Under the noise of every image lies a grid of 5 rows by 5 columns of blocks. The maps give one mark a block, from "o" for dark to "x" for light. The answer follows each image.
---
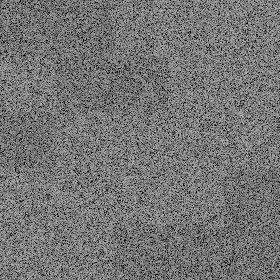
ooxxx
xooxx
oxxxx
xxxxo
xxooo
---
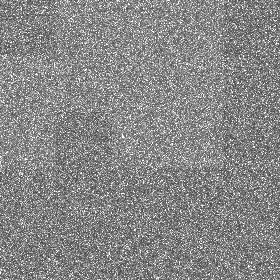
oxxxo
xxxxo
xoxxo
ooooo
ooooo
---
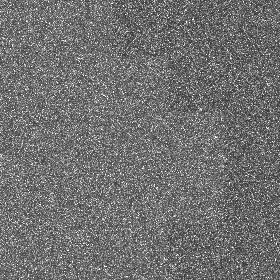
xxooo
xxxoo
xxxxo
xxxxo
xxxoo
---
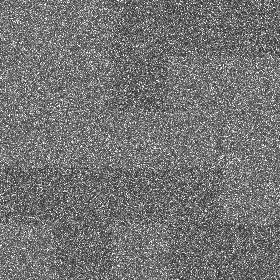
xxooo
xxoxx
xxxxx
oooox
xoxoo
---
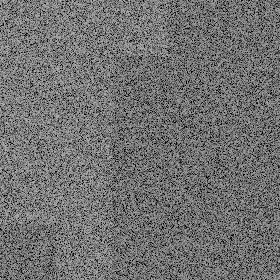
xxxoo
xxooo
xxooo
xxooo
oxooo
